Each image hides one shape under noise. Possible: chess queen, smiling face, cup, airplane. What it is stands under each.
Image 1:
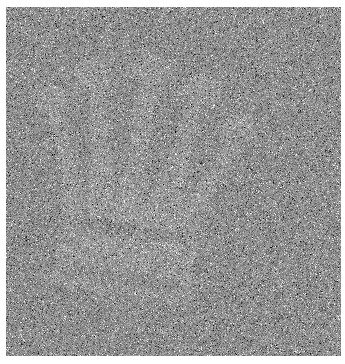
light chess queen
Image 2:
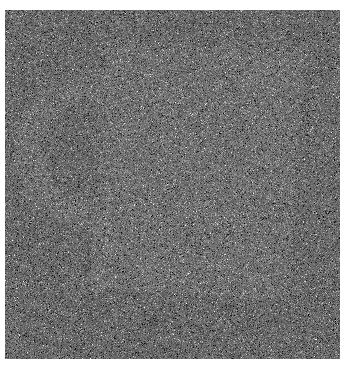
light cup
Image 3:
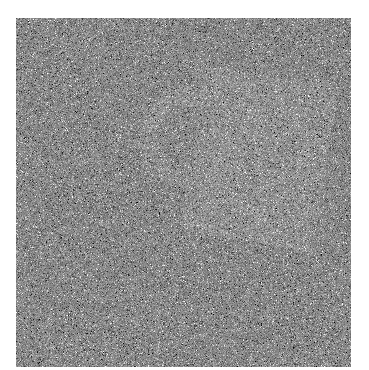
light cup
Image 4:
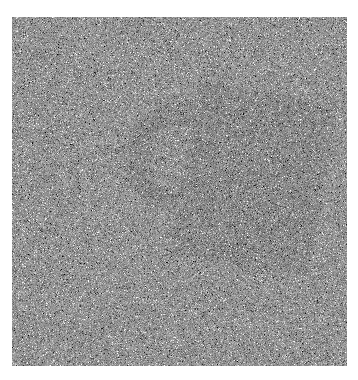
dark cup
